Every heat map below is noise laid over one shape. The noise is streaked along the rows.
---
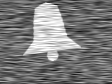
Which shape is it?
bell
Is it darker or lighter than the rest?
lighter
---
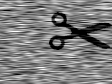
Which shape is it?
pair of scissors
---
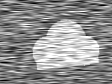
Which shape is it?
cloud
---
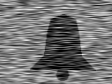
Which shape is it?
bell
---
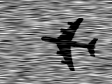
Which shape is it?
airplane
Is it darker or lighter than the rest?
darker
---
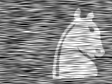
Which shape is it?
chess knight
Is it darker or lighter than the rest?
lighter
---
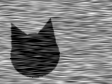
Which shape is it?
cat's head
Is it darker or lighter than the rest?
darker
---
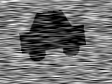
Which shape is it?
car
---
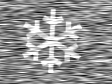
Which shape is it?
snowflake
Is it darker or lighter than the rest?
lighter
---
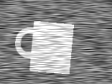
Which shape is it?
cup
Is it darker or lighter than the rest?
lighter
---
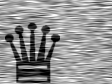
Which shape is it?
chess queen
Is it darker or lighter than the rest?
darker
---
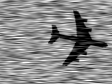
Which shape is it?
airplane
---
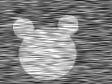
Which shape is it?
bear's head
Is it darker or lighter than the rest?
lighter
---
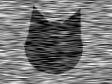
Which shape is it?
cat's head
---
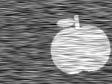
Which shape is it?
apple
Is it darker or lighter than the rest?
lighter
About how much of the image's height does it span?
two thirds
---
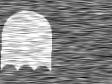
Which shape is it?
ghost
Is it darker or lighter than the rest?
lighter
